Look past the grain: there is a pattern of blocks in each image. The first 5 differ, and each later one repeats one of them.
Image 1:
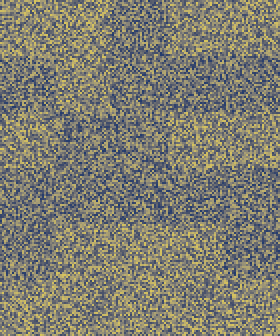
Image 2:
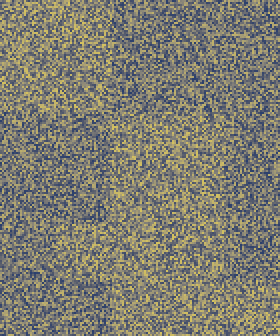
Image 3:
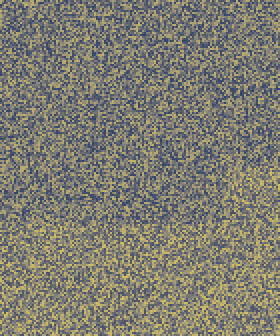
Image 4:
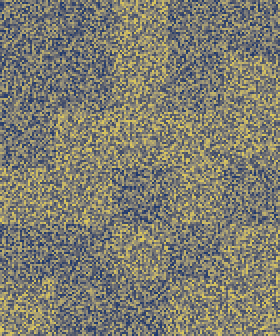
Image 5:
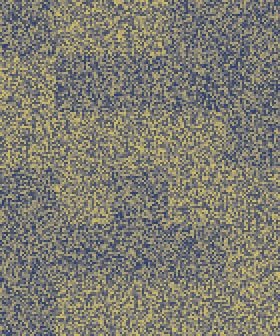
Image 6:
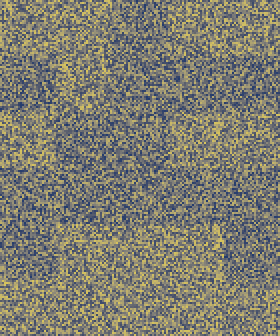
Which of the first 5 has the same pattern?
1
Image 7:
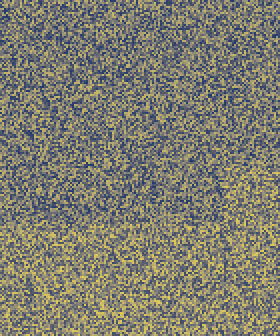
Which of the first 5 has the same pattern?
3
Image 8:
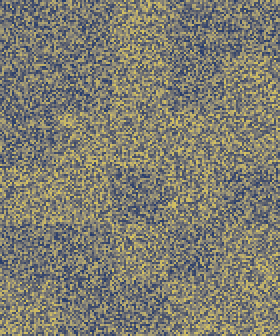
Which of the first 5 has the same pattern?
4
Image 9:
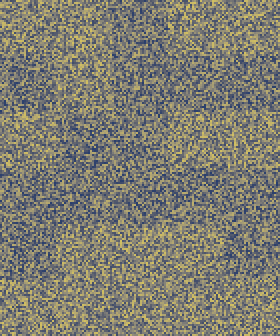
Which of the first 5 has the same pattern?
1
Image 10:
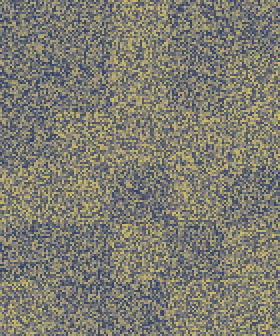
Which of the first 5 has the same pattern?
4
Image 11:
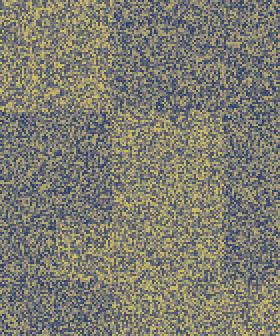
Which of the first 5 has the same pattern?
2
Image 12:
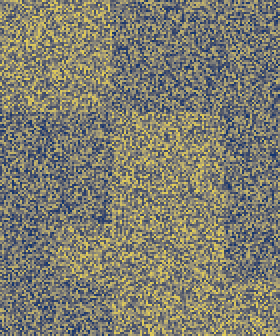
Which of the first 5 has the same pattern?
2
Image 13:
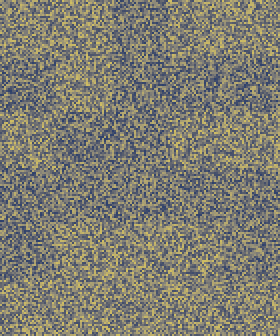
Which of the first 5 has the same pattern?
1
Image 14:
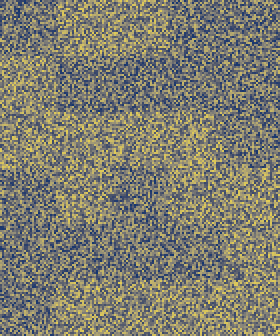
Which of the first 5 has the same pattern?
5
